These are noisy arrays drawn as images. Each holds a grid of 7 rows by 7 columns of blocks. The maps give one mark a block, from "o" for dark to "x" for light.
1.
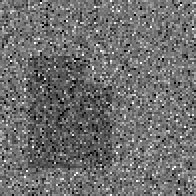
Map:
x x x x x x x
x x x x x x x
x o o x x x x
x o o o x x x
x o o o x x x
x o o o x x x
x x x x x x x
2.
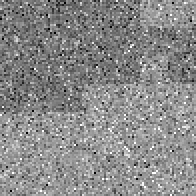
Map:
o o o o o x x
o o o o o o o
o o o o o x o
o o o x x x x
x x x x x x x
x x x x x x x
x x x x x x x
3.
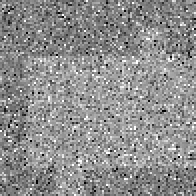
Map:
o o o o o o o
o o o o o x o
o x x x x x x
o x x x x x x
o x x x x x x
o x x x x x x
o o x o o o o
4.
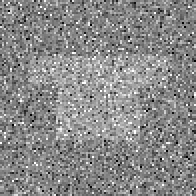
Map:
o o o o o o o
o o o o o o o
o x x x x x o
o o x x x o o
o o x x x o o
o o o o o o o
o o o o o o o
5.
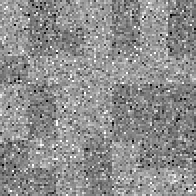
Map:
x o x x o x o
x o o x o x o
o x x x x x x
x o x x o o o
x o x x o o o
o x x o x o o
o o x o x x x
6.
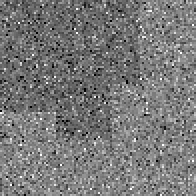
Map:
o o o o o x x
o o o o o x x
o o o o o x x
o o o o x x x
x x o o x x x
x x x x x x x
x x x x x x x
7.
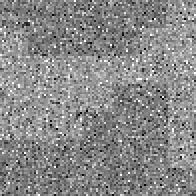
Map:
o o o o o o x
x o o o o x x
x x x x x x x
x x x x o o x
x x x o o o x
o o o o o o x
o o o o o o o
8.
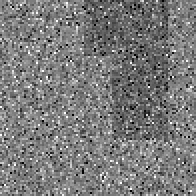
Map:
x x x o o o x
x x x o o o x
x x x x o o x
x x x x o o x
x x x x o o x
x x x x x x x
x x x x x x x
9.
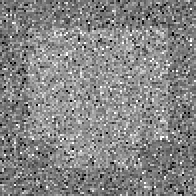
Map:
o o o o o o o
o x x x x x o
o x x x x x o
o x x x x x o
o x x x x x o
o o x x x o o
o o o o o o o
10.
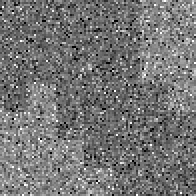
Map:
o o o o o x x
o o o o o x x
o o o o o x x
o x o o o o x
x x o o o o o
x x x o o o o
x x x x o o o
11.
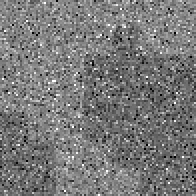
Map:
x x x x x x x
x x x x o x x
x x x o o o o
x x x o o o o
o x x o o o o
o o x x o o o
o o x x x o o
